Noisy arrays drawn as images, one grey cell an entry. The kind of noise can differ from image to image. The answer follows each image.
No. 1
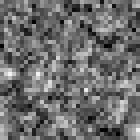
blotchy
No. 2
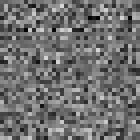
rows of uneven size
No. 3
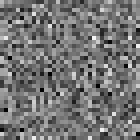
low rank plus noise
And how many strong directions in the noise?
three or four
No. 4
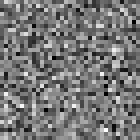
independent entries
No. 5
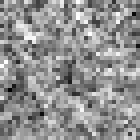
blotchy
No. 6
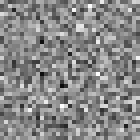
low rank plus noise
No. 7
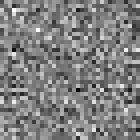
low rank plus noise
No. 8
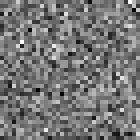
independent entries
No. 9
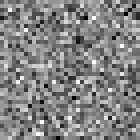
independent entries
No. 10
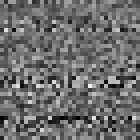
rows of uneven size
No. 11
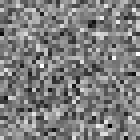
independent entries
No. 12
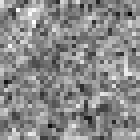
blotchy
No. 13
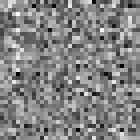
low rank plus noise
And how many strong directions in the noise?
two
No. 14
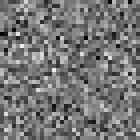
independent entries
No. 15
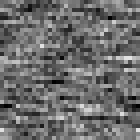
streaked along the rows
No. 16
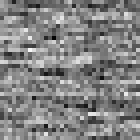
streaked along the rows
